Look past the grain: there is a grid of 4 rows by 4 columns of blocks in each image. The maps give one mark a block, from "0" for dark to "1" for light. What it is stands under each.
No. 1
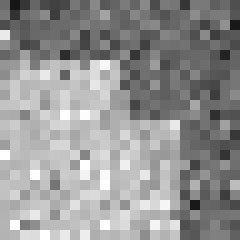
0000
1100
1110
1110
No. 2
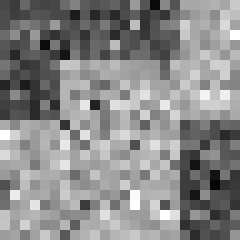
0001
0111
1110
1110
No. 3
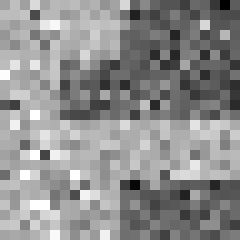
1100
1000
1111
1100
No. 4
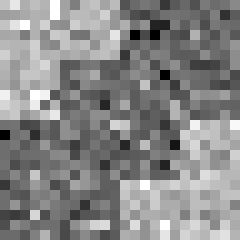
1100
1000
0001
0011
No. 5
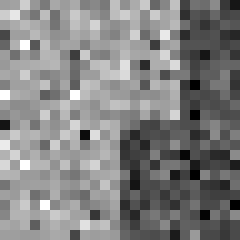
1110
1110
1100
1100
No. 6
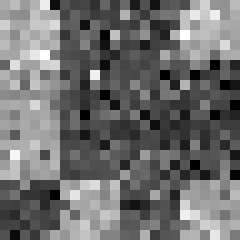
1001
1000
1000
0101
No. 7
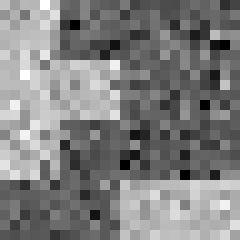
1000
1100
1000
0011
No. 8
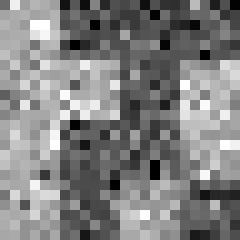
1000
1101
1001
1010
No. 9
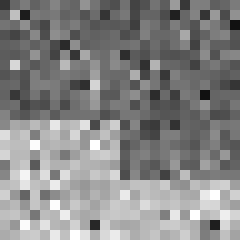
0000
0000
1100
1111
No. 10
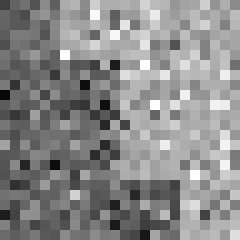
0111
0011
0011
0001
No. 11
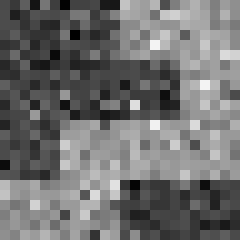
0011
0001
0111
1100
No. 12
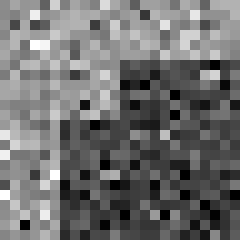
1111
1100
1000
1000
